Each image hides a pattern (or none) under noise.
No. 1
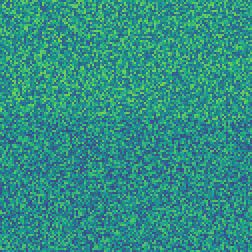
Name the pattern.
a sharp edge
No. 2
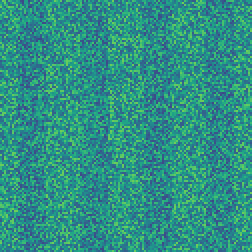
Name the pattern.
vertical stripes
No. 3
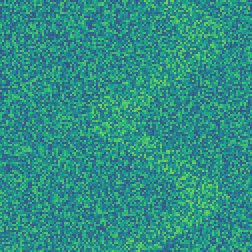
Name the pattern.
a wavy band
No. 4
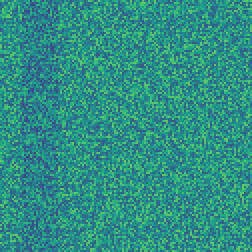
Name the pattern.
one vertical stripe
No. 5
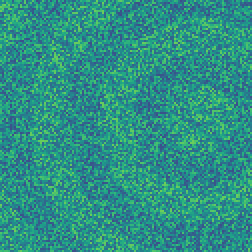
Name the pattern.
rings round one point
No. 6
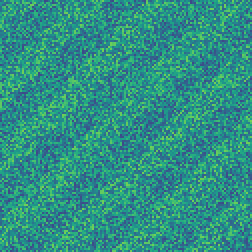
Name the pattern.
diagonal stripes
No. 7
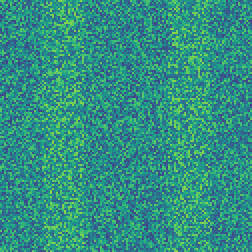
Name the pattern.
vertical stripes
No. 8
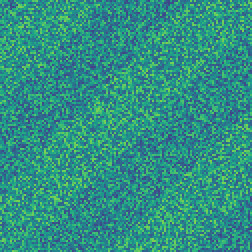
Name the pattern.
diagonal stripes
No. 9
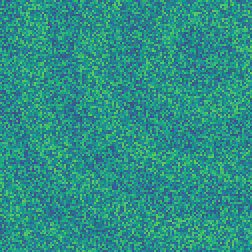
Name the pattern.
rings round one point
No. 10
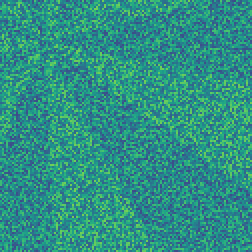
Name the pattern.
spokes from one point
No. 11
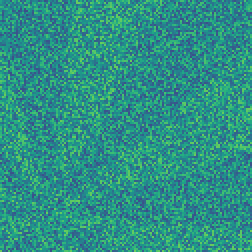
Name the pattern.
spokes from one point
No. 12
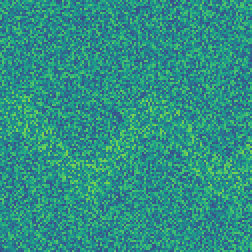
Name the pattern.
a wavy band
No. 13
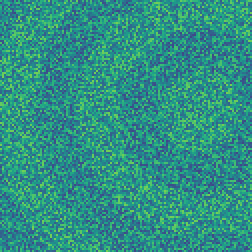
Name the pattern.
rings round one point
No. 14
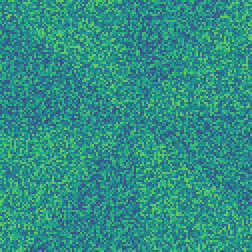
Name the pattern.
spokes from one point
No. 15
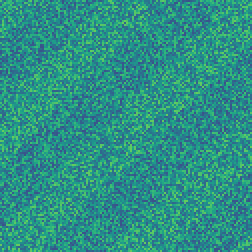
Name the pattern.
diagonal stripes
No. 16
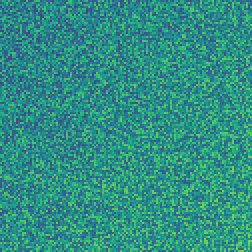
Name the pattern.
a smooth slope
